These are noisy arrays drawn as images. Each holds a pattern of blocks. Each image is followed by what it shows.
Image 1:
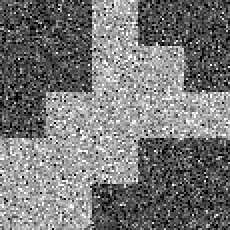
mirrored about the diagonal from the bottom left
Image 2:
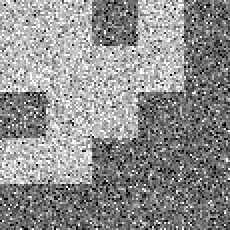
mirrored about the diagonal from the top left
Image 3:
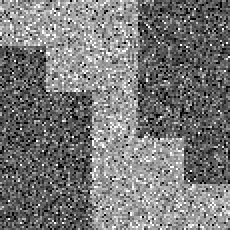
the same after a half turn
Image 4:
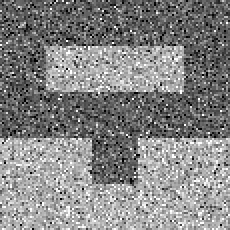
left and right mirror each other
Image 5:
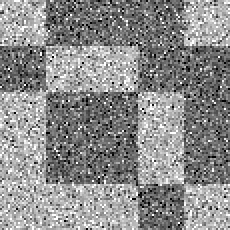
mirrored about the diagonal from the bottom left
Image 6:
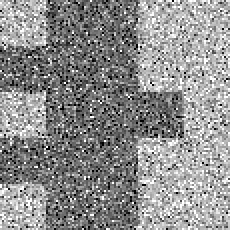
top and bottom mirror each other
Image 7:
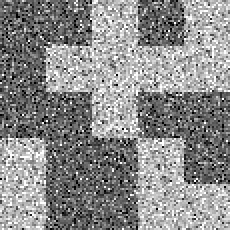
no symmetry
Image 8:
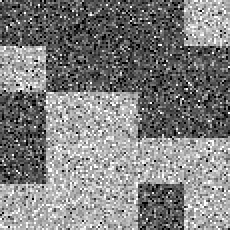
no symmetry
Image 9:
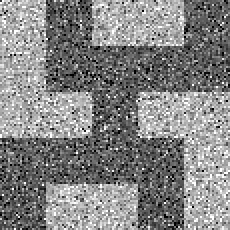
the same after a half turn
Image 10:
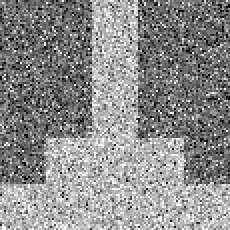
left and right mirror each other
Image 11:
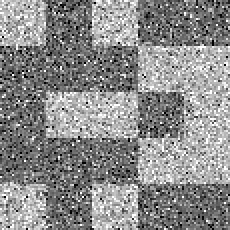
top and bottom mirror each other
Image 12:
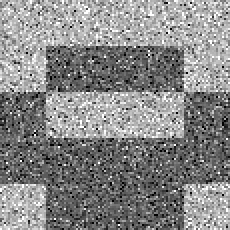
left and right mirror each other
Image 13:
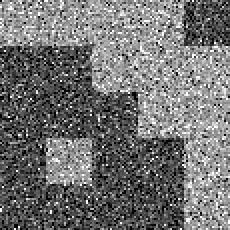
mirrored about the diagonal from the bottom left
